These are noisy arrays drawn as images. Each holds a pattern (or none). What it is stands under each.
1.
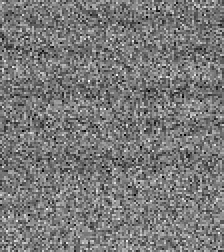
bands of rows
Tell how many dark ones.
5
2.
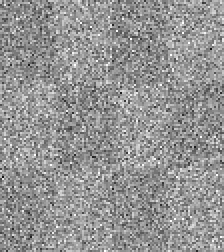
a checkerboard
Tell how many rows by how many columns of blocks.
3 by 4
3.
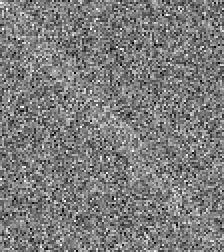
a diagonal band
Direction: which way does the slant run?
top left to bottom right
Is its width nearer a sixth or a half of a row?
a sixth
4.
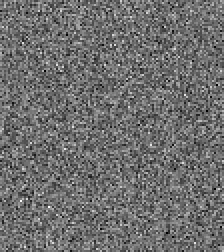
only noise
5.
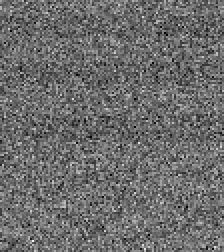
bands of rows
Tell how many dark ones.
3
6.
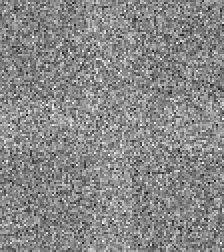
bands of rows crossing bands of columns
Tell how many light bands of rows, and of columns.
1 and 1
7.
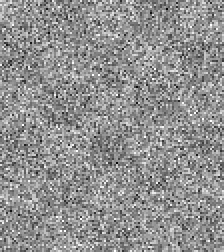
a checkerboard
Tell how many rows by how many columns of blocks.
6 by 5
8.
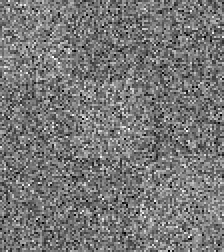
blocks along the diagonal
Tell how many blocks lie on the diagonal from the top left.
3
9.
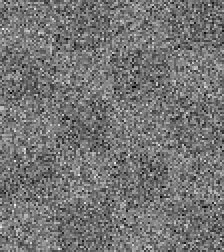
a checkerboard
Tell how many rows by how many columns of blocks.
5 by 4
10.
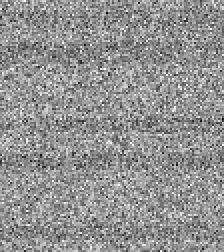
bands of rows
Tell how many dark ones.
5
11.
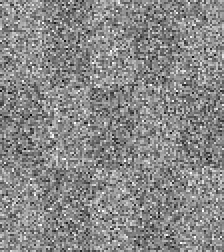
a checkerboard
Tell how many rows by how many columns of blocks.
3 by 5
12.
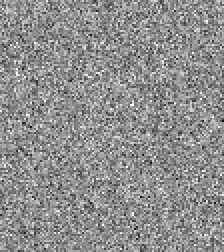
only noise
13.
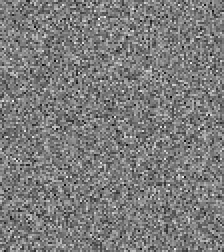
only noise
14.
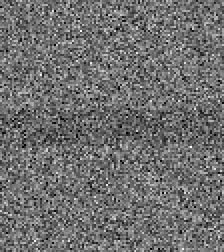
one band of rows
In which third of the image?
middle
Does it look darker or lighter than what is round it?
darker
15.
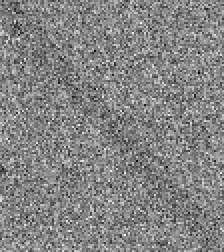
a diagonal band
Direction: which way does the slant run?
top left to bottom right
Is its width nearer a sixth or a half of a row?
a sixth
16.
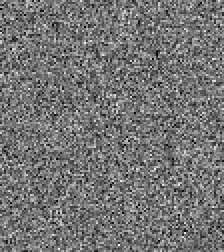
only noise
